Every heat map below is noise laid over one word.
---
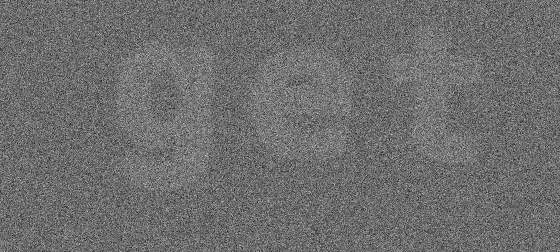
get
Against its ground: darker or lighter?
lighter
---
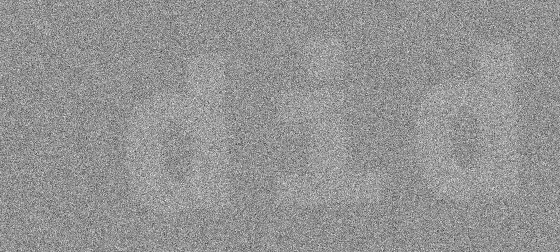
did
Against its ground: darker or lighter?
lighter
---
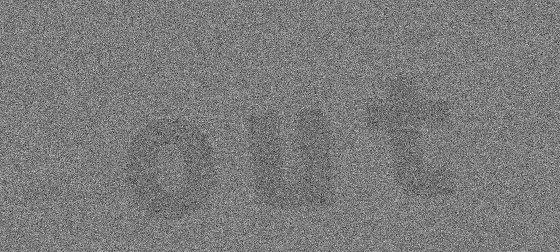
out
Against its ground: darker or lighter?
darker
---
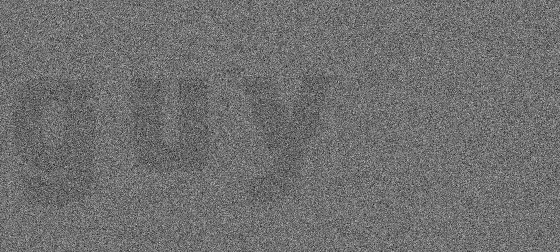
guy
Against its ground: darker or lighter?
darker
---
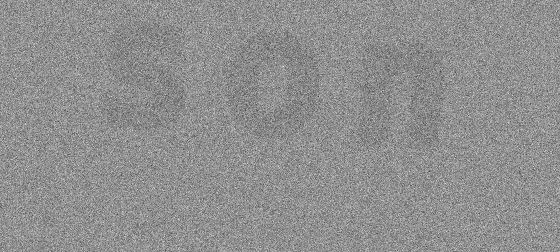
son
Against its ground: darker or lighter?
darker
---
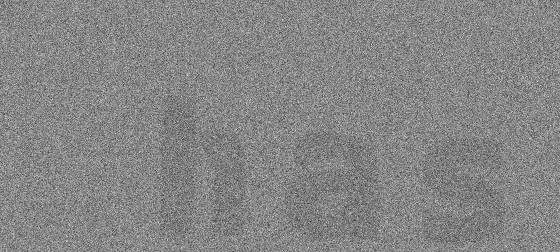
has
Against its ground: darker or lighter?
darker
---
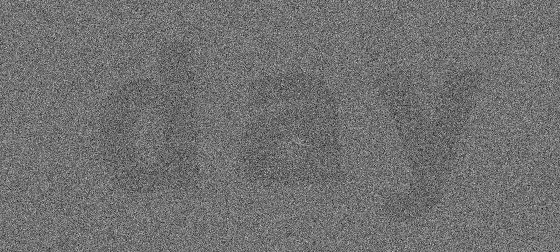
day
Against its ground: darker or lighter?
darker
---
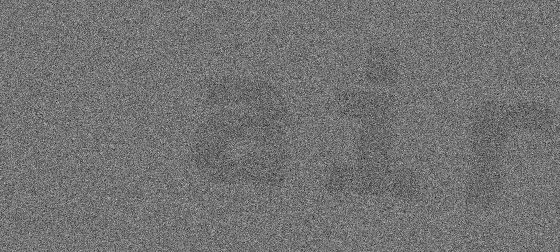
air
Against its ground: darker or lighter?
darker
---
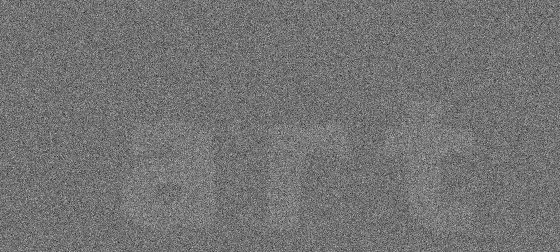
art
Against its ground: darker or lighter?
lighter
